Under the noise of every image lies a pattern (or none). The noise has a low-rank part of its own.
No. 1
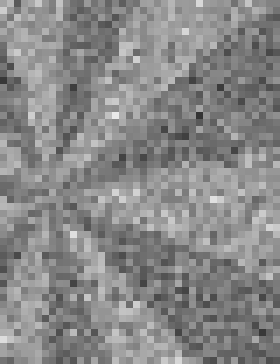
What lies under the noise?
spokes from one point
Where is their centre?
middle left
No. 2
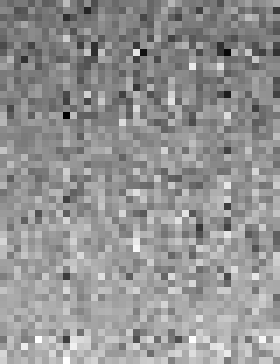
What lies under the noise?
a smooth slope
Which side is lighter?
bottom
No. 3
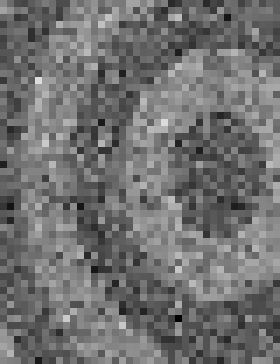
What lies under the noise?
rings round one point
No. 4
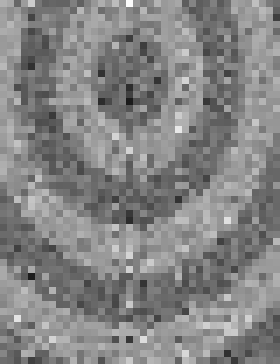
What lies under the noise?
rings round one point
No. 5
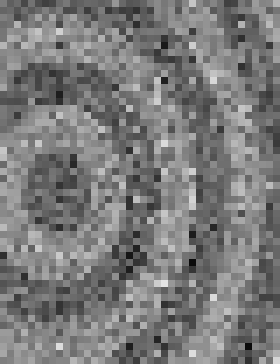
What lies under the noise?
rings round one point
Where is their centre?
middle left
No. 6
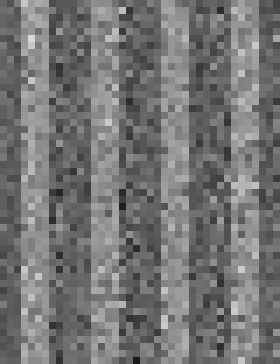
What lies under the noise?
vertical stripes
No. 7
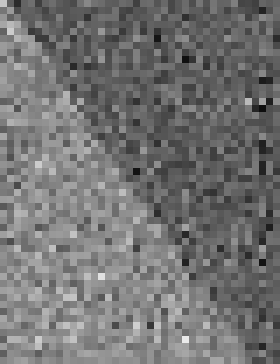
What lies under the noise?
a sharp edge
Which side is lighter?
bottom left
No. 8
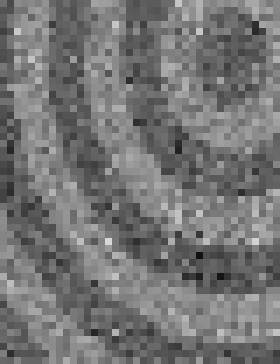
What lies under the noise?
rings round one point
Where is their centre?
top right
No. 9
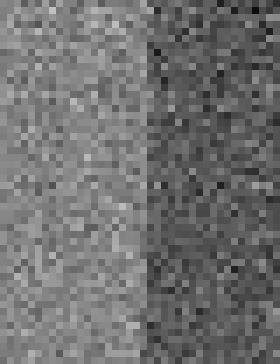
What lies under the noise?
a sharp edge
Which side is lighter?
left
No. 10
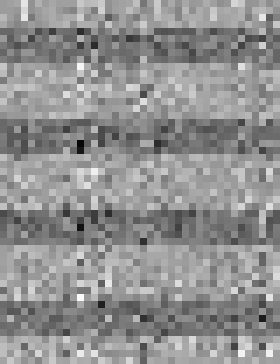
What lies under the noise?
horizontal stripes
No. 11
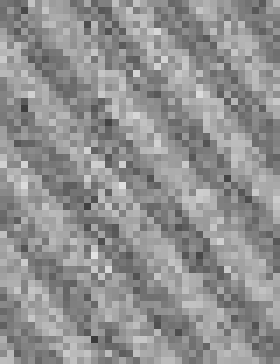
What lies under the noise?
diagonal stripes
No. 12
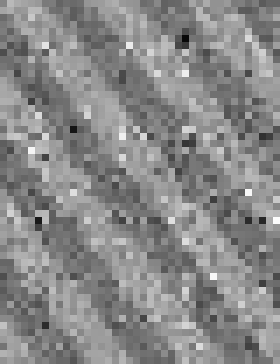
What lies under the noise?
diagonal stripes
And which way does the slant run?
top left to bottom right
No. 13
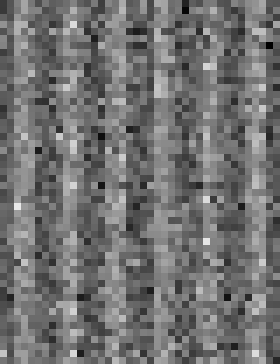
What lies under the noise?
vertical stripes
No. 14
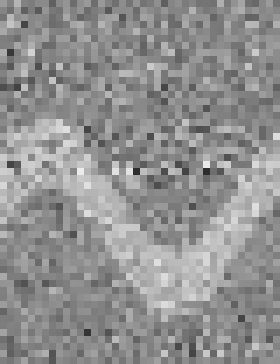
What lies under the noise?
a wavy band
